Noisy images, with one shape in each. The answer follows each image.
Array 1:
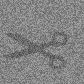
pair of scissors
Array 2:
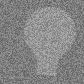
light bulb
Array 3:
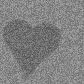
heart
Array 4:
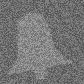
bell
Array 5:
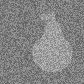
pear
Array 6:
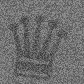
chess queen
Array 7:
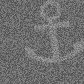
anchor
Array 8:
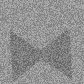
bow tie
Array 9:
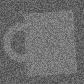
cup
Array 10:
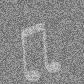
pair of musical notes
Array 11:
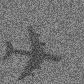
airplane
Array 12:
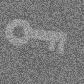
key
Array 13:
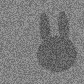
rabbit's head
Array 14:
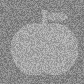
apple
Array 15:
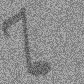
musical note
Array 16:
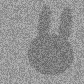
rabbit's head
